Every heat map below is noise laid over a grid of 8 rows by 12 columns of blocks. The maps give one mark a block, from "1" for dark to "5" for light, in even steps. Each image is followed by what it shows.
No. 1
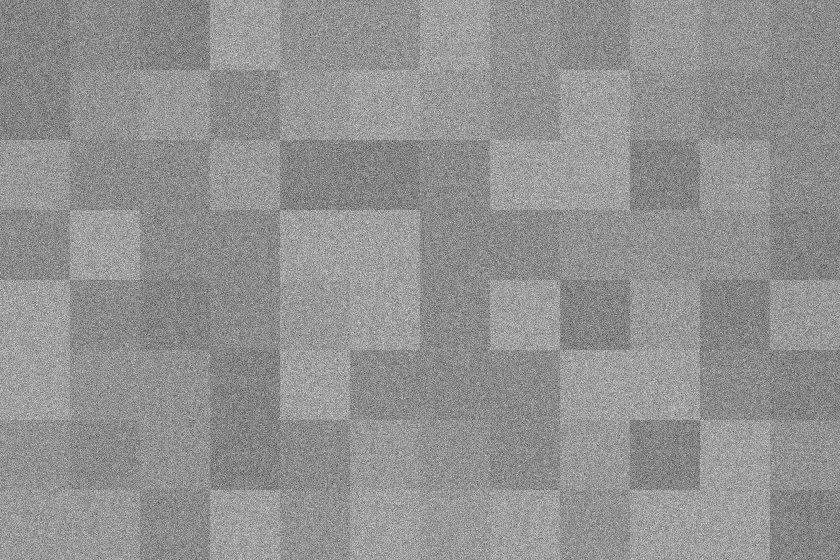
1 2 1 5 3 3 5 3 2 4 3 2
1 3 4 2 4 5 4 3 5 3 2 2
4 2 2 4 1 1 2 5 5 1 4 2
2 5 2 2 5 5 2 2 3 3 3 1
5 2 1 2 4 5 2 5 1 4 1 4
5 3 3 1 5 2 2 2 5 5 2 1
3 2 3 1 2 4 3 2 4 1 5 3
4 4 2 5 3 5 4 5 3 5 5 1
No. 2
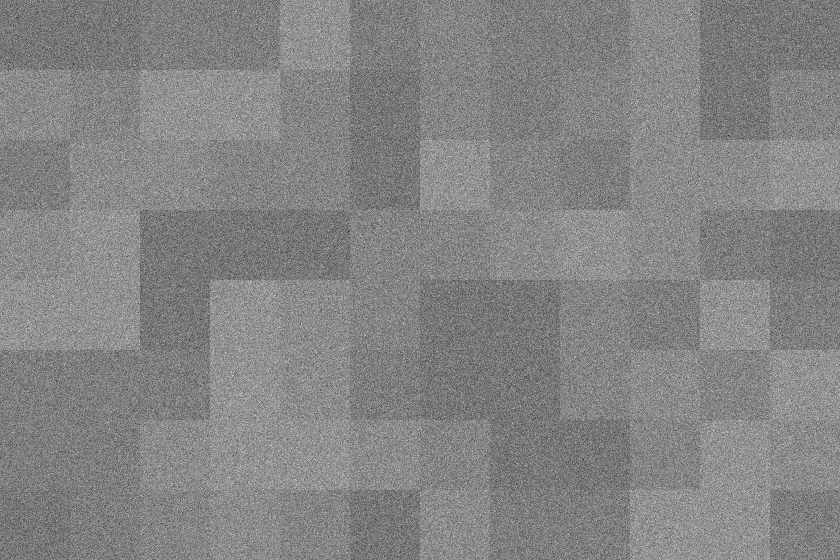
1 1 2 2 5 2 3 2 2 4 1 1
4 3 5 5 3 1 3 2 3 4 1 3
2 4 4 3 3 1 5 3 2 4 4 5
4 5 1 1 1 3 3 4 5 4 2 1
5 5 1 5 4 3 1 1 3 2 5 2
2 2 2 5 4 2 1 1 3 4 3 5
2 2 4 5 5 4 3 1 1 3 5 4
1 2 3 4 3 1 4 2 2 5 5 2
